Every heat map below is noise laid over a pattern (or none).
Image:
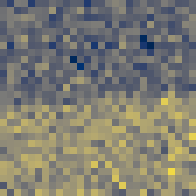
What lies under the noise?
a sharp edge
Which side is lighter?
bottom
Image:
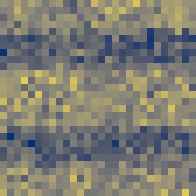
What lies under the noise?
horizontal stripes
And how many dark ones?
2
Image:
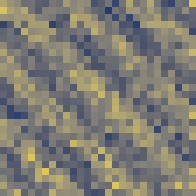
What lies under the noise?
diagonal stripes
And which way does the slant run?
top left to bottom right
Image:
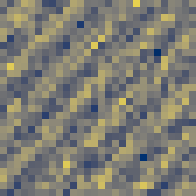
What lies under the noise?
diagonal stripes
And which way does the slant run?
bottom left to top right
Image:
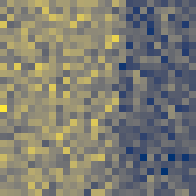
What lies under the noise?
a sharp edge
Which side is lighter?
left
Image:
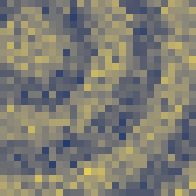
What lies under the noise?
rings round one point
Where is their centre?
top left
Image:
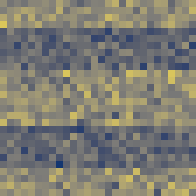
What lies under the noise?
horizontal stripes
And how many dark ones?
2
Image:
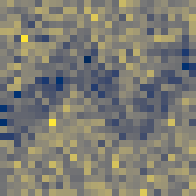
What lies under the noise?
a wavy band
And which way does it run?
left to right
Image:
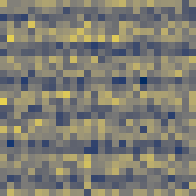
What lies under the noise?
horizontal stripes
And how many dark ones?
6
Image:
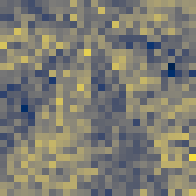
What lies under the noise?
spokes from one point
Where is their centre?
top middle
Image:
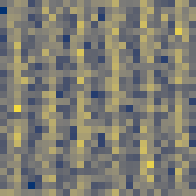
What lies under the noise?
vertical stripes
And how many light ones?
6
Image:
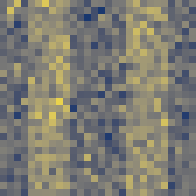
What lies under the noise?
vertical stripes
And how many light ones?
2
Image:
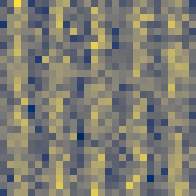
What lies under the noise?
vertical stripes
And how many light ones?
5
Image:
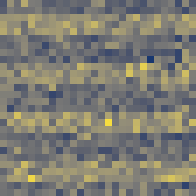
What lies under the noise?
horizontal stripes
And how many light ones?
4
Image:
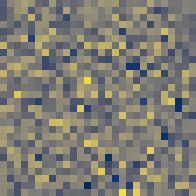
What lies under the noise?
only noise
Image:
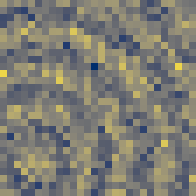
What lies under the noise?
rings round one point
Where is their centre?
bottom left
